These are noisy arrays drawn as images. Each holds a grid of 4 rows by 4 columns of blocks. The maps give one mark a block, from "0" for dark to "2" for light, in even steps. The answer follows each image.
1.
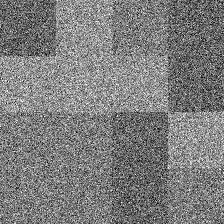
0210
2220
1102
1101
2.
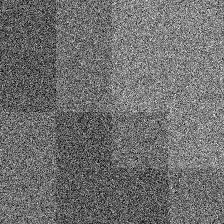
0122
0122
1012
1001
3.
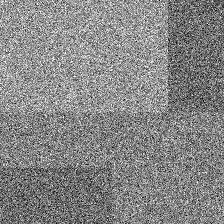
2220
2220
1111
0011
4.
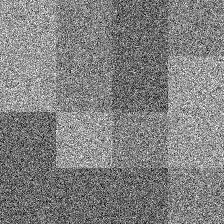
2101
2102
0212
0001
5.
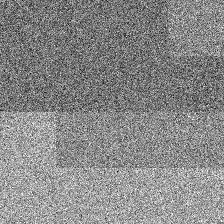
0001
0000
2111
2222
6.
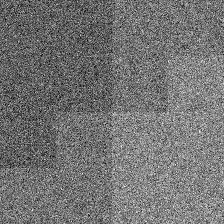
0011
0012
0122
1122
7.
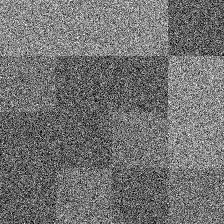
2220
1002
0012
0101
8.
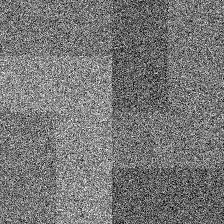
1101
2201
1211
1200
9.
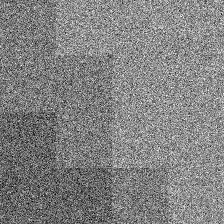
1222
1122
0122
0012
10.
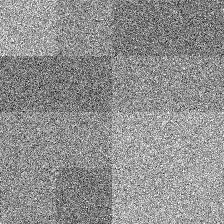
2100
0011
1122
1022
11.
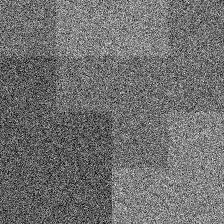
1221
0111
0012
0022
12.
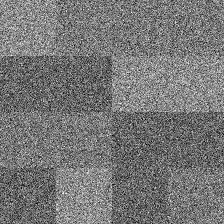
2111
0022
1100
0201
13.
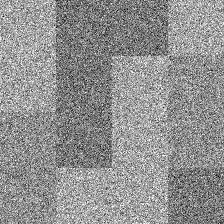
2002
2021
1021
1220
